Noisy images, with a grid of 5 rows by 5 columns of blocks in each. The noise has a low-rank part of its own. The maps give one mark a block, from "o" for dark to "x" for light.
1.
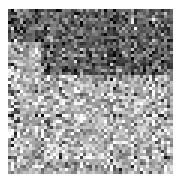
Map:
ooooo
xoooo
xxxxx
xxxxx
xxxxx
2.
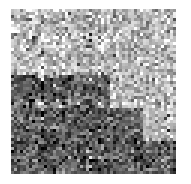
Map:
xxxxx
xxxxx
oooxx
oooox
ooooo
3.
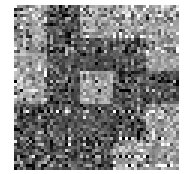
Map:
xoxxx
xooox
xoxoo
oooox
oooxx
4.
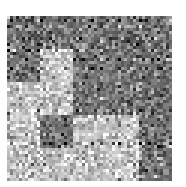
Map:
ooooo
oxooo
xxooo
xoxxo
xxxxo
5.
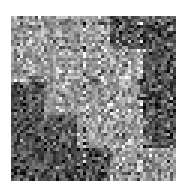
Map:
xxxoo
xxxxo
oxxxo
ooxxo
oooxx
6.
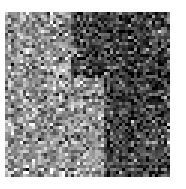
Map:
xxooo
xxooo
xxxoo
xxxoo
xxxoo
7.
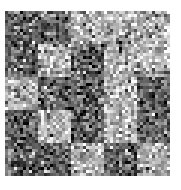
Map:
ooxxx
oxoxx
xooxo
oxoxo
ooxox
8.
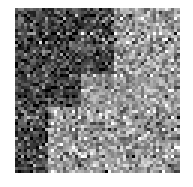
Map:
oooxx
oooxx
ooxxx
oxxxx
oxxxx
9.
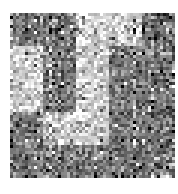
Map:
ooxxo
xoxoo
xoxoo
oxxoo
ooooo
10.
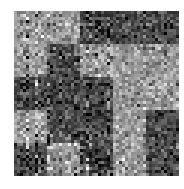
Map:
xxooo
xoxxx
oooxx
xooxo
oxoxo
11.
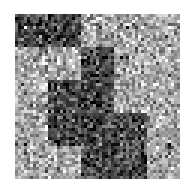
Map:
ooxxx
xxoxx
xooxx
xooox
xxoox
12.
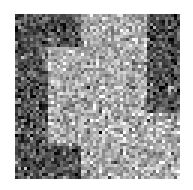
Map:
ooxxo
oxxxo
oxxxo
oxxxx
ooxxx
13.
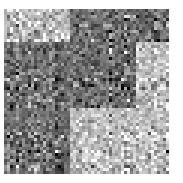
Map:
xxooo
oooox
oooox
ooxxx
ooxxx
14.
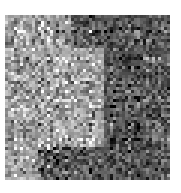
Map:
xxooo
xxxoo
xxxoo
xxxoo
xoooo
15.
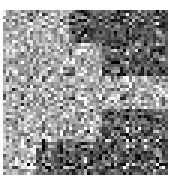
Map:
xxooo
xxxoo
xxxxx
xxxoo
xoooo
